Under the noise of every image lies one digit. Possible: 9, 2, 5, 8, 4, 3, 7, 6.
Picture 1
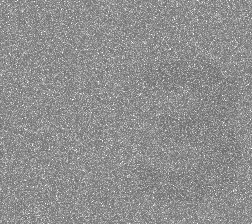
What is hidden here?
dark 3
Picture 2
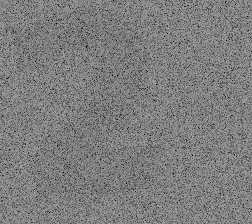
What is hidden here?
dark 2
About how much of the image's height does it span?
nearly all
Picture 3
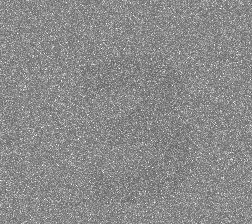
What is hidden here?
dark 3
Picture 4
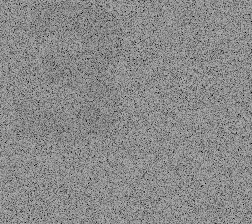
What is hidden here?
dark 3
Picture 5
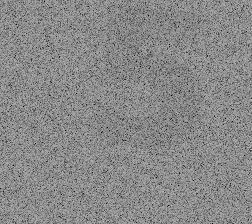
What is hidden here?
dark 5
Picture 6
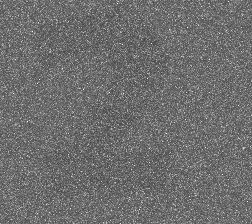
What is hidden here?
dark 2
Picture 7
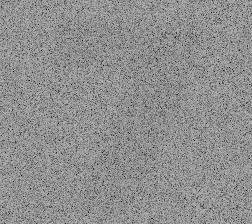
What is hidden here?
dark 7
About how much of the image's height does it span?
nearly all
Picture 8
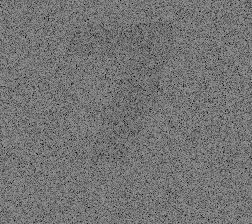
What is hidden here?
dark 7
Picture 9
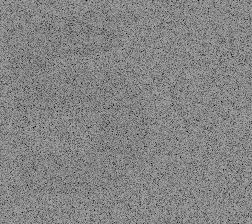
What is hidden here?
dark 5
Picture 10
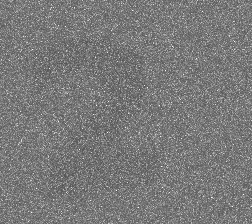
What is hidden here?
dark 2
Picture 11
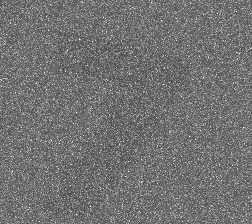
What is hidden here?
dark 7
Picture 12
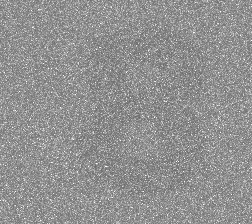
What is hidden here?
dark 8
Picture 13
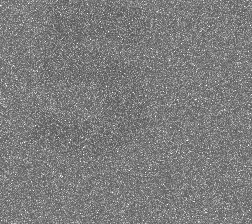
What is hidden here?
dark 5
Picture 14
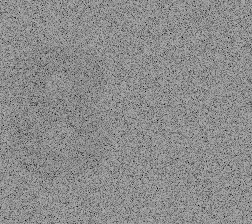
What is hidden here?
dark 8
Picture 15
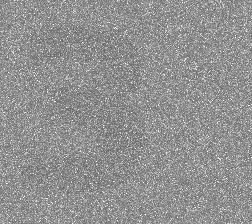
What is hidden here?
dark 3
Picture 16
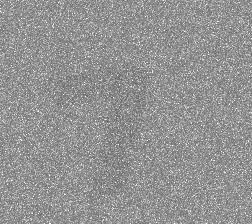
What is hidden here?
dark 7
